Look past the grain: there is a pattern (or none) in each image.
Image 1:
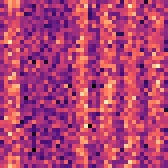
bands of columns
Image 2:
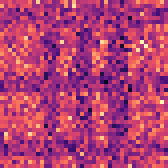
bands of rows crossing bands of columns
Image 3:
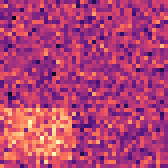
one block
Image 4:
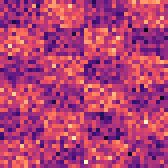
a checkerboard
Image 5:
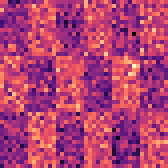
a checkerboard
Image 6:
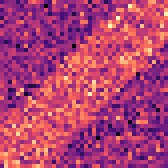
a diagonal band
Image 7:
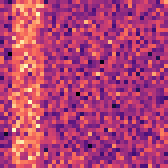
one band of columns
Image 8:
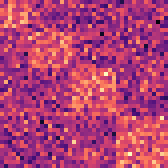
blocks along the diagonal
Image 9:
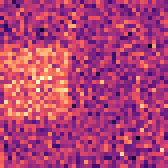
one block
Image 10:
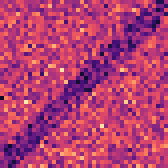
a diagonal band
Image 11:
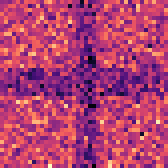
bands of rows crossing bands of columns
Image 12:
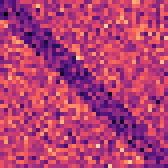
a diagonal band
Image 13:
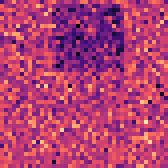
one block
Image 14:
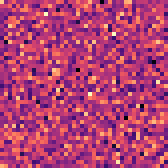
only noise
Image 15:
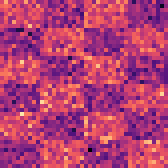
a checkerboard
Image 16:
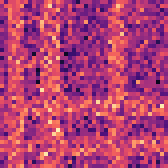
bands of rows crossing bands of columns
